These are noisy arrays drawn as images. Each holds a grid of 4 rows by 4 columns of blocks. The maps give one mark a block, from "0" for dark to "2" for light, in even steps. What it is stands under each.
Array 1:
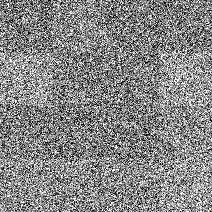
0 1 0 0
2 0 0 2
0 0 0 1
1 1 1 2
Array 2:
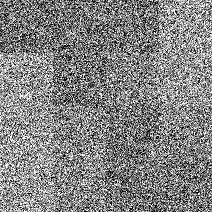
0 0 0 2
2 0 1 2
2 1 0 1
2 1 0 0
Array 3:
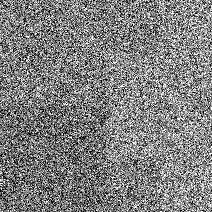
1 1 1 2
1 1 2 2
0 0 2 2
0 0 1 2
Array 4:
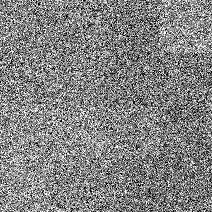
1 1 0 2
1 1 0 0
2 2 1 0
2 1 0 0
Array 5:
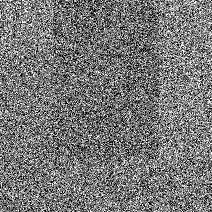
2 0 0 2
1 0 0 2
1 0 0 2
1 1 1 1
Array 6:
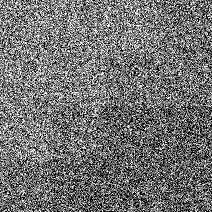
2 2 2 1
2 2 1 1
2 1 0 0
1 0 0 0
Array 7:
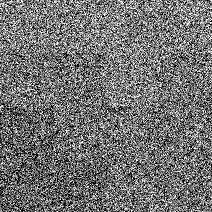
2 2 2 2
1 1 2 1
0 1 1 1
0 0 1 1
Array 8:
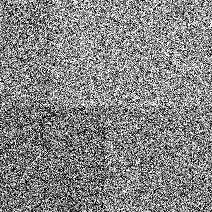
1 2 2 2
1 2 2 2
0 0 1 1
0 0 1 1
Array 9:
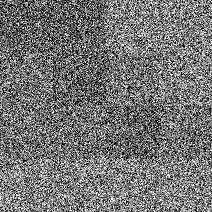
0 0 2 2
1 0 1 2
1 1 0 1
2 2 2 2
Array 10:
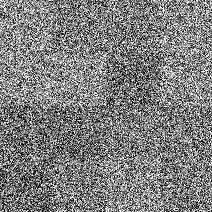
2 1 1 2
2 2 0 2
0 0 1 1
0 1 2 1
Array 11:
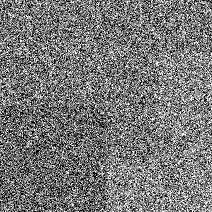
1 1 1 1
1 1 1 2
0 0 1 2
0 0 2 2
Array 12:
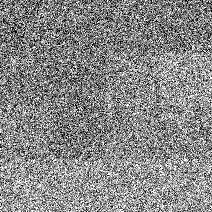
0 0 0 0
0 0 1 2
1 0 1 1
2 2 2 2
